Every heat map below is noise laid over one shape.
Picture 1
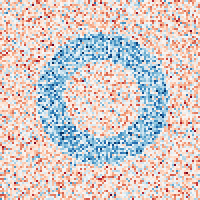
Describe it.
blue ring
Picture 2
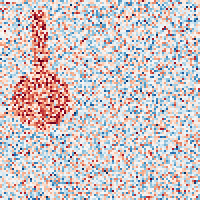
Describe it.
red lollipop
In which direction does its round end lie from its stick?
down
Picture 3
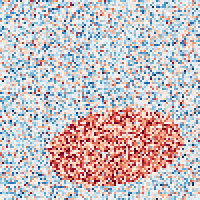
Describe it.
red ellipse
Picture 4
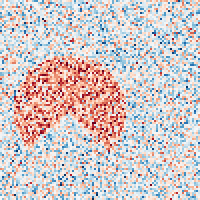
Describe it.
red disc with a wedge cut out
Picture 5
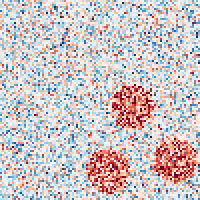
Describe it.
red three dots
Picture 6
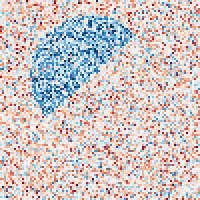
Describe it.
blue half disc
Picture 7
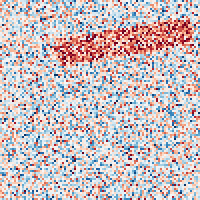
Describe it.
red bar
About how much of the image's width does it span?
two thirds
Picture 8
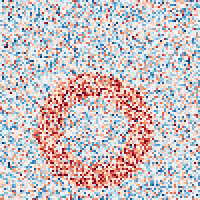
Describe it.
red ring
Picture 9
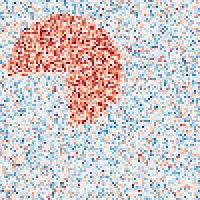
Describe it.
red disc with a wedge cut out
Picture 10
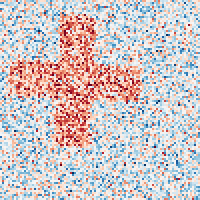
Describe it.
red cross
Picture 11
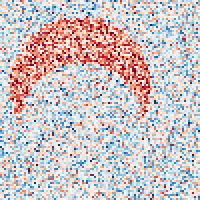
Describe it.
red crescent
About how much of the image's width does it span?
two thirds
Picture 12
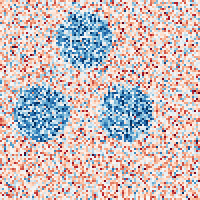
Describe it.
blue three dots
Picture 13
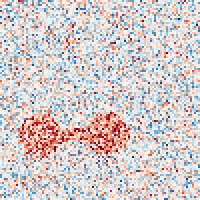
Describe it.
red dumbbell
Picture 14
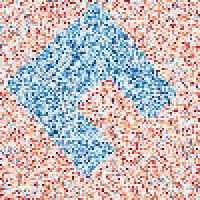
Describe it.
blue square with a notch
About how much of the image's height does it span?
nearly all
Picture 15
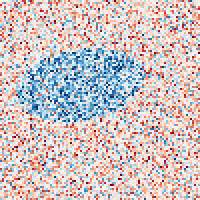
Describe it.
blue ellipse
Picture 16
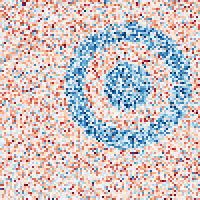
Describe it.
blue bullseye
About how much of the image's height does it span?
two thirds
